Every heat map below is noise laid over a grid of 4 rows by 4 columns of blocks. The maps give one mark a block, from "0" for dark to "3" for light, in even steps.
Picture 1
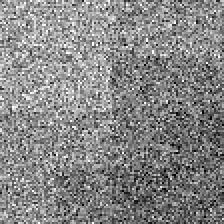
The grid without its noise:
3 3 2 2
3 3 1 1
2 2 1 0
2 1 0 0
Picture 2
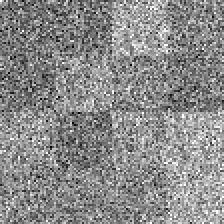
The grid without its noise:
0 0 3 1
0 2 1 0
2 0 2 3
1 1 1 3
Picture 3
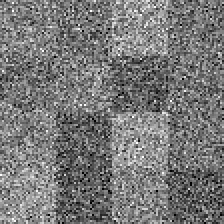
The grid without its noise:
2 1 3 1
1 2 0 1
2 0 3 1
3 0 2 0
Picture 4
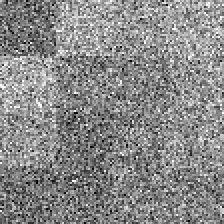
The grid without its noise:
0 3 2 3
3 1 1 2
2 0 1 2
0 0 1 1
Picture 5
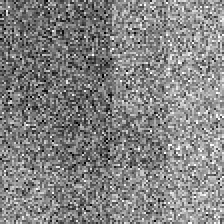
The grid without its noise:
0 0 2 3
0 0 2 3
1 0 1 3
2 1 2 3
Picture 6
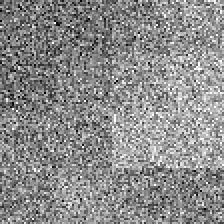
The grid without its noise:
0 0 1 2
0 1 2 3
1 1 3 3
1 2 1 1
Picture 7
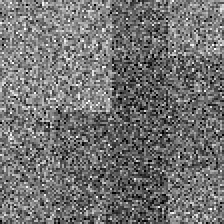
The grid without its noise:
3 3 1 3
3 3 0 1
2 1 0 1
2 1 0 2
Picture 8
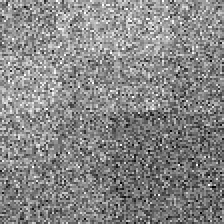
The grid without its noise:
2 3 3 2
3 2 2 1
2 1 0 0
1 1 0 0
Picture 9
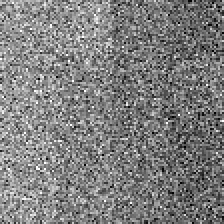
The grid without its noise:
3 3 1 0
3 2 1 1
3 2 1 0
3 2 1 0
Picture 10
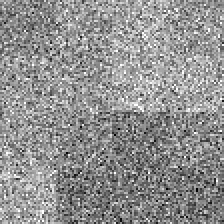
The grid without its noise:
1 2 3 2
2 2 3 3
2 1 0 1
3 0 0 0
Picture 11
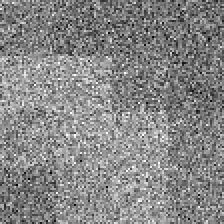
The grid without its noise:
1 0 0 0
3 3 1 0
2 3 3 1
0 2 3 1
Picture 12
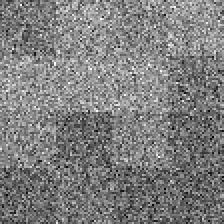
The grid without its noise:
1 3 2 3
3 3 3 1
2 0 2 0
0 1 0 0
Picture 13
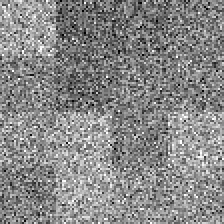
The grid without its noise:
3 0 0 1
1 0 1 1
2 3 1 3
1 3 2 2
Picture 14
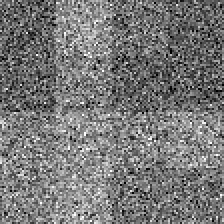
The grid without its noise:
0 3 1 0
0 2 0 0
2 3 2 3
2 3 1 1
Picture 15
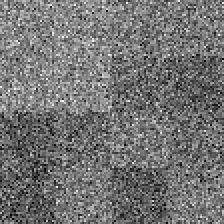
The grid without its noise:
3 3 2 2
3 3 1 0
0 1 2 1
0 2 0 2
